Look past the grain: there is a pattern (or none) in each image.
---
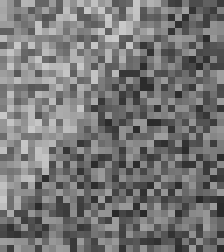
a sharp edge
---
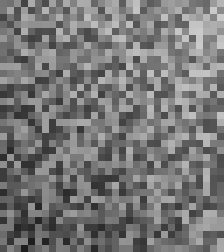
a smooth slope
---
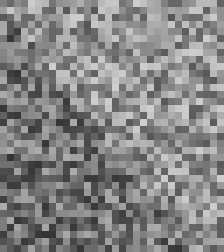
a sharp edge
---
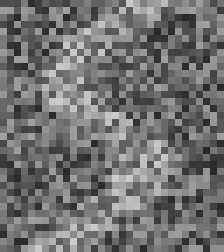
a wavy band
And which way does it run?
top to bottom
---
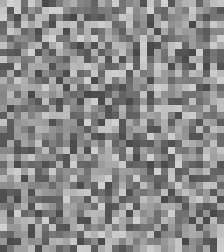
only noise
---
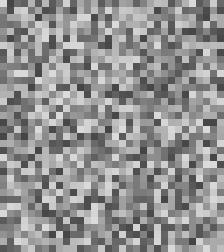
only noise
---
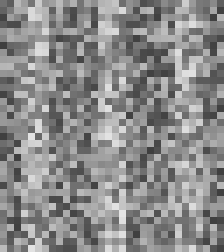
vertical stripes
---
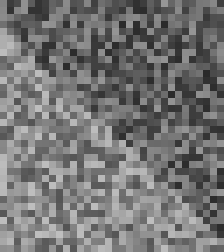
a sharp edge
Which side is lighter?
bottom left
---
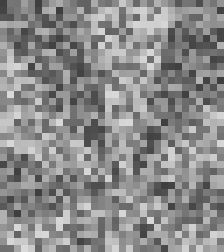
spokes from one point
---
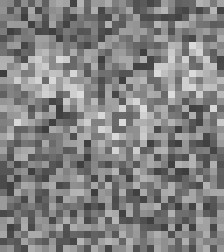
a wavy band
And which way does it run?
left to right
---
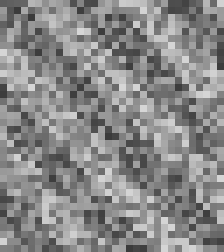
diagonal stripes
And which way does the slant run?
top left to bottom right
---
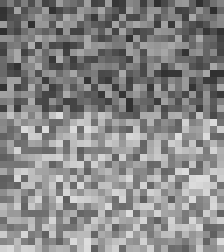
a sharp edge
